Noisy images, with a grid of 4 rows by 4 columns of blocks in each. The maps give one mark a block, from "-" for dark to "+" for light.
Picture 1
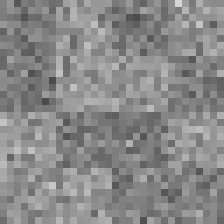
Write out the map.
- + - +
- + + -
+ - - +
+ + - -
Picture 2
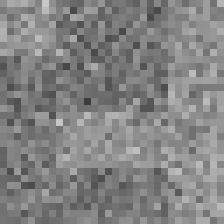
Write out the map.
+ - - +
- - - +
- + + +
- - - +
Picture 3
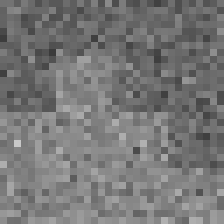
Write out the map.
- - - -
- + - -
+ + + -
+ + + +
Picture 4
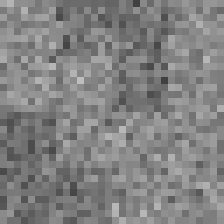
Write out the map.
+ - - +
+ + - +
- + + +
- - + +
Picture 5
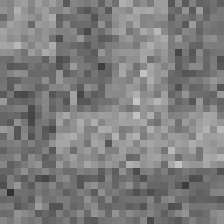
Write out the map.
+ - + -
- - + -
- + + +
- - - -
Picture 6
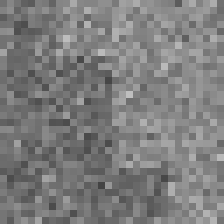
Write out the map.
- + + +
- - + +
- - + +
- - - +
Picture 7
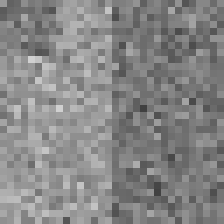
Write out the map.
- + - -
+ + - -
+ + - -
+ + - -
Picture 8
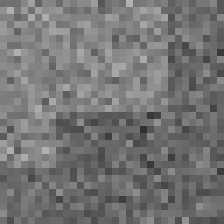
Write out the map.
+ + + -
+ + + -
+ - - -
- - - -
